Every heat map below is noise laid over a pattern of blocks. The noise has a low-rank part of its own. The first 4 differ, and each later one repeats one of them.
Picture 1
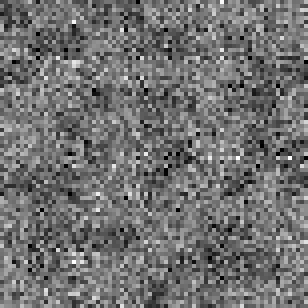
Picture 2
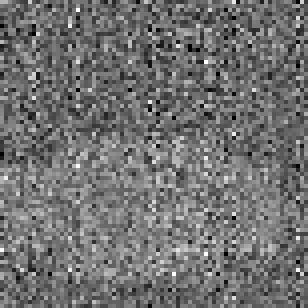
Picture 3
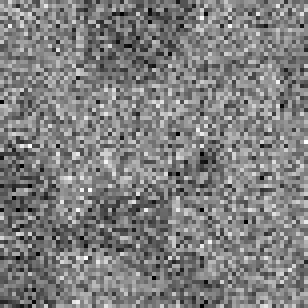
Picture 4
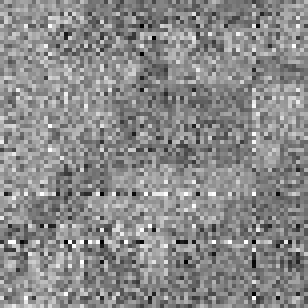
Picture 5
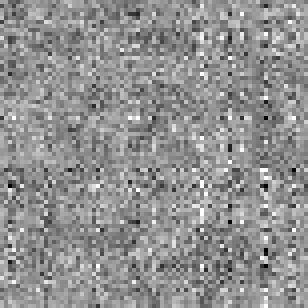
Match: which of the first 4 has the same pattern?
1
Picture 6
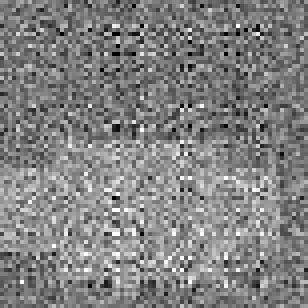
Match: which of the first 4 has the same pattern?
2
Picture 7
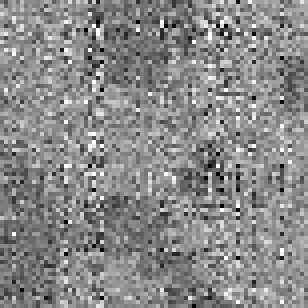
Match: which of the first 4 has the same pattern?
3
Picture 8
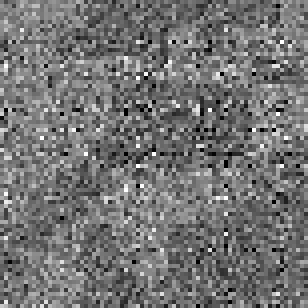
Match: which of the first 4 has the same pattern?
4
